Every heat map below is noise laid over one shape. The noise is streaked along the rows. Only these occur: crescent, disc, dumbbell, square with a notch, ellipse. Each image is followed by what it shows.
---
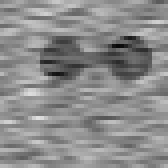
dark dumbbell
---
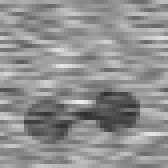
dark dumbbell
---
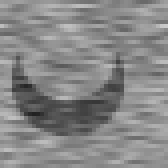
dark crescent
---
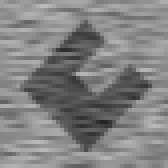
dark square with a notch
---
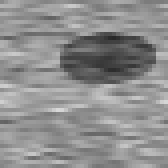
dark ellipse
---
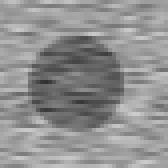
dark disc
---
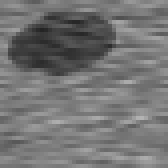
dark ellipse
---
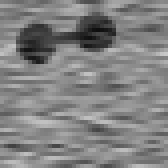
dark dumbbell
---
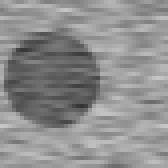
dark disc
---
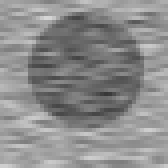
dark disc
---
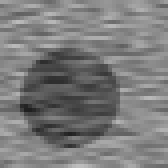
dark disc
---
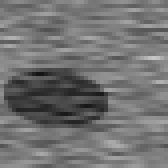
dark ellipse
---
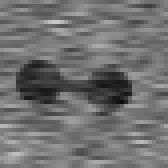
dark dumbbell
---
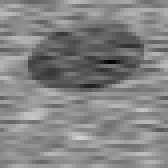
dark ellipse
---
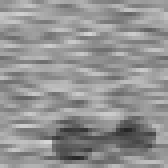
dark dumbbell
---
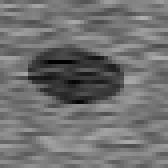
dark ellipse
